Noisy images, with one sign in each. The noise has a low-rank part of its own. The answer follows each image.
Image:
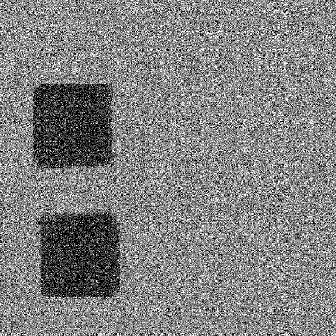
colon
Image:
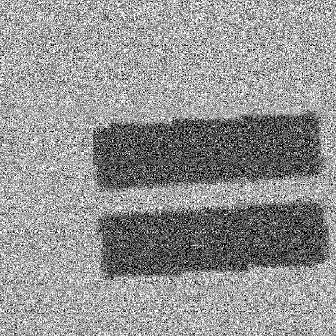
equals sign
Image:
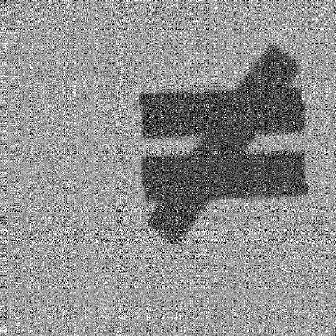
not-equal sign
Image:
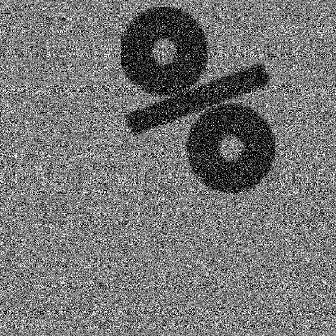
percent sign
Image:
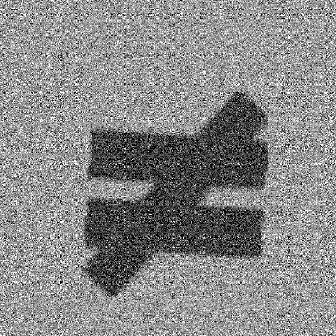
not-equal sign
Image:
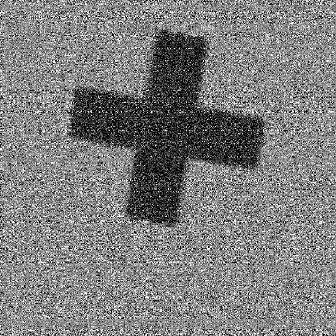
plus sign
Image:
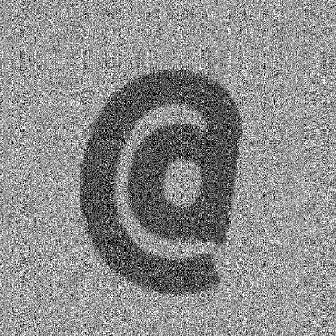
at sign
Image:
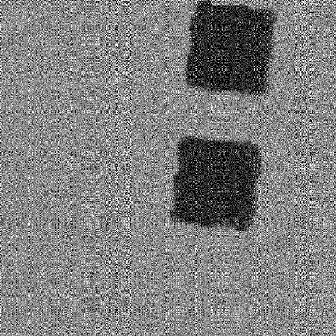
colon
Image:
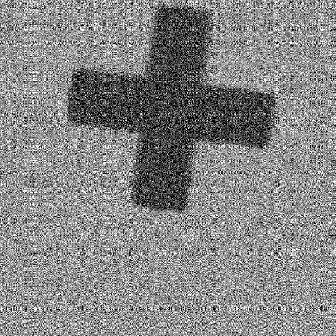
plus sign
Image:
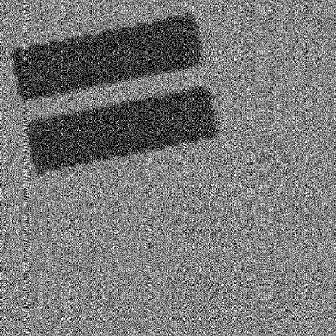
equals sign
